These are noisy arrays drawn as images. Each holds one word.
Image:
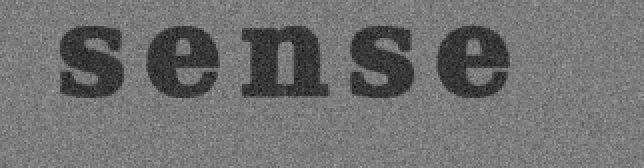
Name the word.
sense
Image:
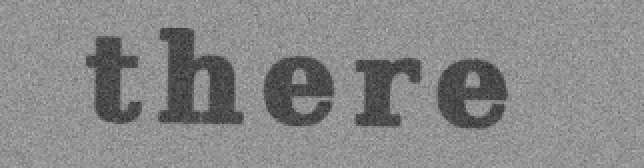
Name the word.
there
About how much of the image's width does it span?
two thirds
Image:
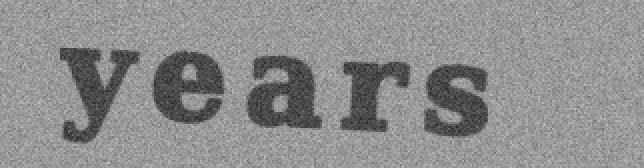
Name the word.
years
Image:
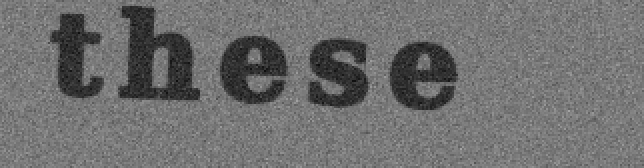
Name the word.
these
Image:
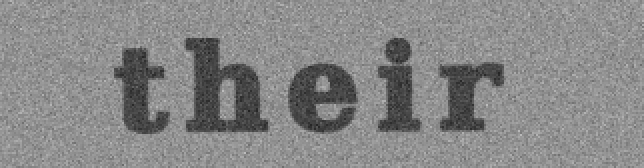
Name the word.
their
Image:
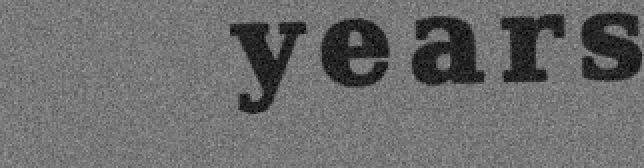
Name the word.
years
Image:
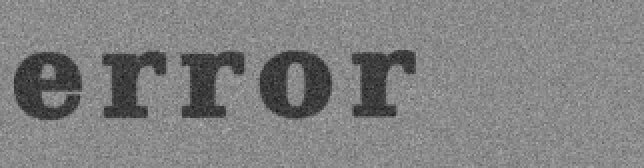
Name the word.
error
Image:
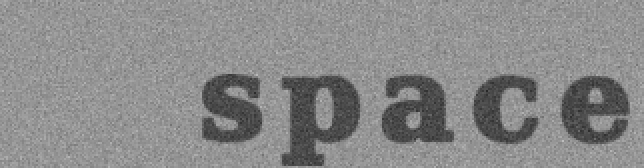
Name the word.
space
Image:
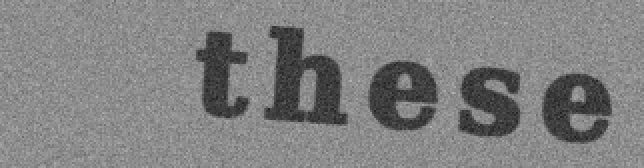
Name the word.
these
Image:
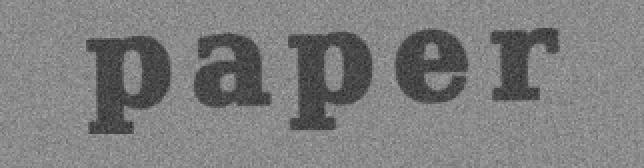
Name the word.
paper
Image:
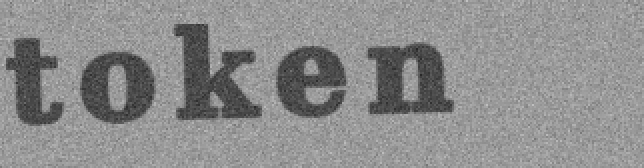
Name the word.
token
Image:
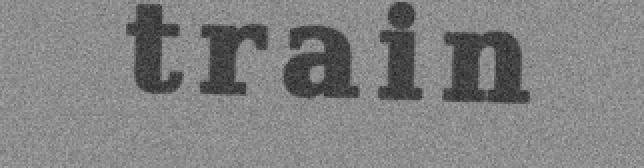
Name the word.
train
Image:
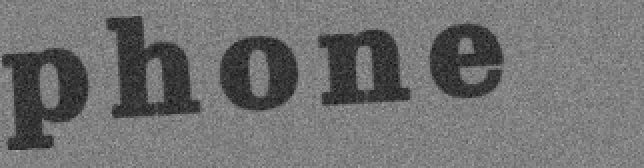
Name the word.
phone
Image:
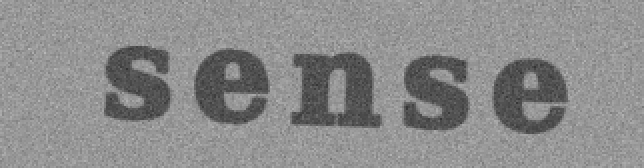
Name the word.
sense
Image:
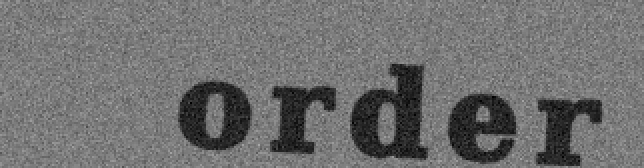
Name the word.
order
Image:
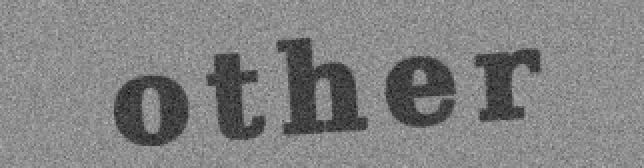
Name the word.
other
